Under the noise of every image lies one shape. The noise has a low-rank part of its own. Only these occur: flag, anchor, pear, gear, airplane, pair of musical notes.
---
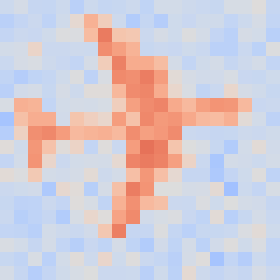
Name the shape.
airplane
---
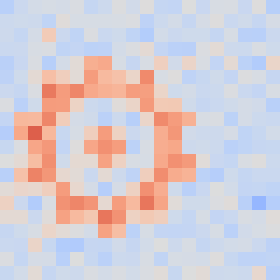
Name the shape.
gear
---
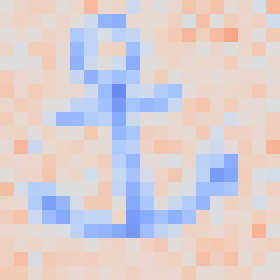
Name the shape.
anchor
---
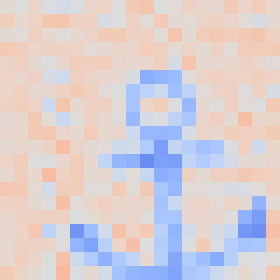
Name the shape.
anchor
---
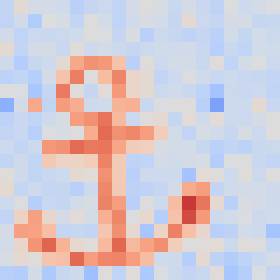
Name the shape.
anchor
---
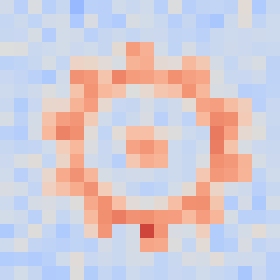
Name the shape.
gear
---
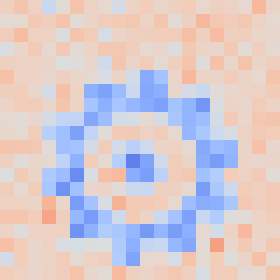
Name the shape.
gear
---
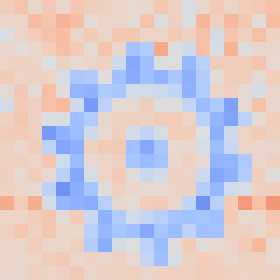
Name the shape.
gear
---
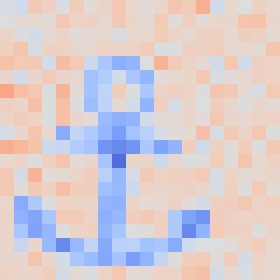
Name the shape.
anchor
